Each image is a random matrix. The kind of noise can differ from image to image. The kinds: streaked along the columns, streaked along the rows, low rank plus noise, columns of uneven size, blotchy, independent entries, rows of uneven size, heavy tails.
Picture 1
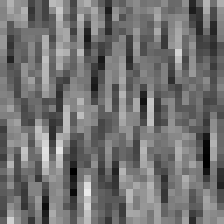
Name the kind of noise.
streaked along the columns
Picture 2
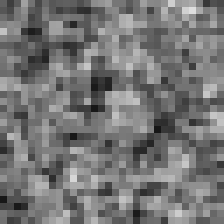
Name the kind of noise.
blotchy
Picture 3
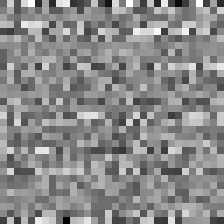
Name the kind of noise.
rows of uneven size
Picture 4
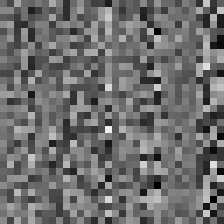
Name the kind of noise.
columns of uneven size
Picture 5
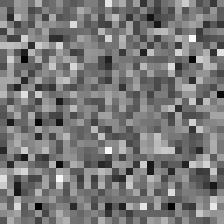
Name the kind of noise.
low rank plus noise
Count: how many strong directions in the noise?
five to eight
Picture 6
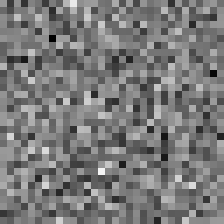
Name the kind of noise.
independent entries
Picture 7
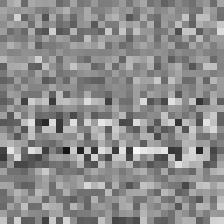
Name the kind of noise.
rows of uneven size
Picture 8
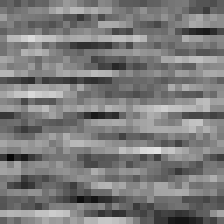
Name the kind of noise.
streaked along the rows
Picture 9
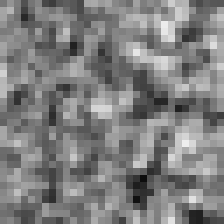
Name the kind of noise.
blotchy
